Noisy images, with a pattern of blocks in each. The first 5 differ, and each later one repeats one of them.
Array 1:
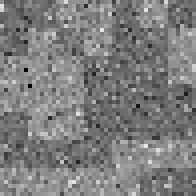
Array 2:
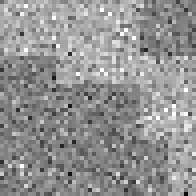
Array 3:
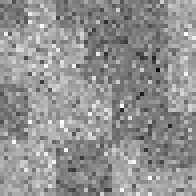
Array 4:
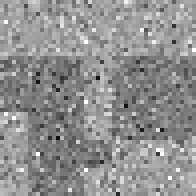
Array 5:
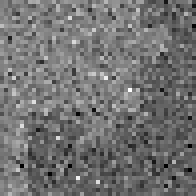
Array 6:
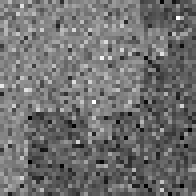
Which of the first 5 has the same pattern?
5
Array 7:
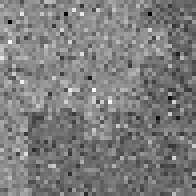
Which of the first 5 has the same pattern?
5
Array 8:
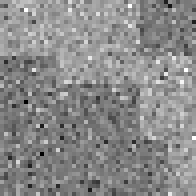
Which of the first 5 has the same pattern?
2
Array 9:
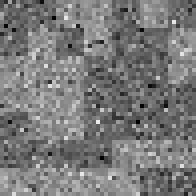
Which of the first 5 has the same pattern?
1
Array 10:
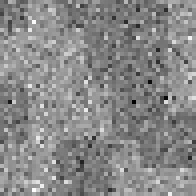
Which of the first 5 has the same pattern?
3
